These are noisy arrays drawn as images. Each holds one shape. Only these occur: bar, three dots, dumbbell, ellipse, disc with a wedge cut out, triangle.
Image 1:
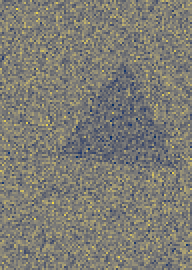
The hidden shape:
triangle
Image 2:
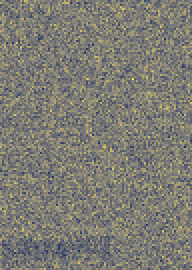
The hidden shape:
bar
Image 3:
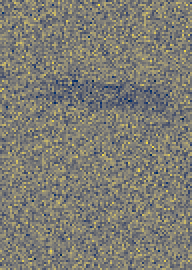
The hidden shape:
bar
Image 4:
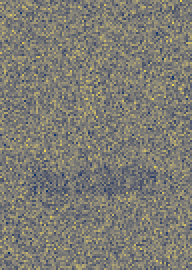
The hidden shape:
bar
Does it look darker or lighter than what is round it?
darker
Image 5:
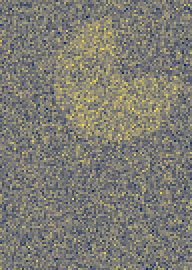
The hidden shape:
disc with a wedge cut out
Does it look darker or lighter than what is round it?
lighter
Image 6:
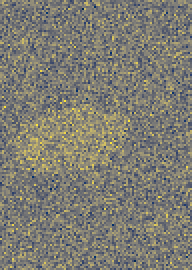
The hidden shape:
ellipse
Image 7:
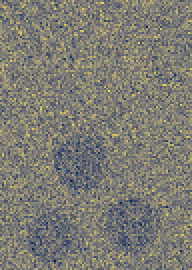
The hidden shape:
three dots
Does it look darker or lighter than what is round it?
darker
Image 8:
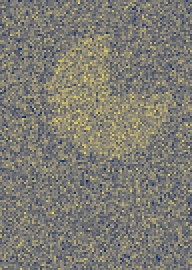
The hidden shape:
disc with a wedge cut out
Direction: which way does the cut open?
up and right
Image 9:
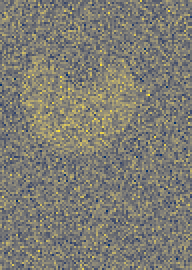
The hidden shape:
disc with a wedge cut out
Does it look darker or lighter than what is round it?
lighter
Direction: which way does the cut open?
up
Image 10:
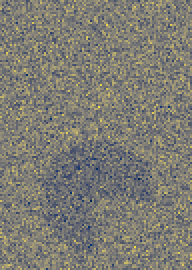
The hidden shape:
disc with a wedge cut out
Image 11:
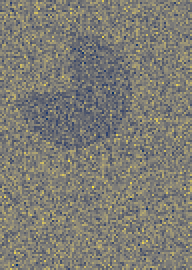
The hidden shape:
disc with a wedge cut out
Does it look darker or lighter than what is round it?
darker
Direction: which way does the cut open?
up and left
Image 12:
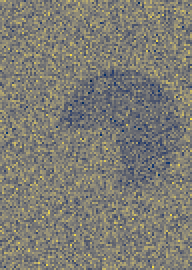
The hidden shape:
disc with a wedge cut out
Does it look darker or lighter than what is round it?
darker
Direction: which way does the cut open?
down and left
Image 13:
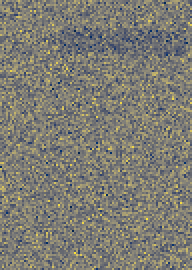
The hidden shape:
bar
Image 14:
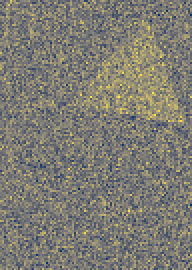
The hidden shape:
triangle
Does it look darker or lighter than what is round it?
lighter
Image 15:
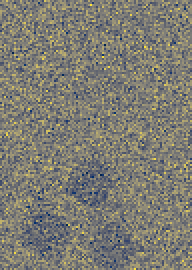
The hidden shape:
three dots
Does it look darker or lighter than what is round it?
darker
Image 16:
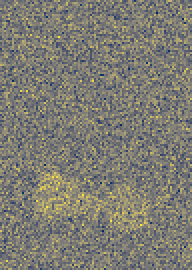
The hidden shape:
dumbbell
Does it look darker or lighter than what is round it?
lighter
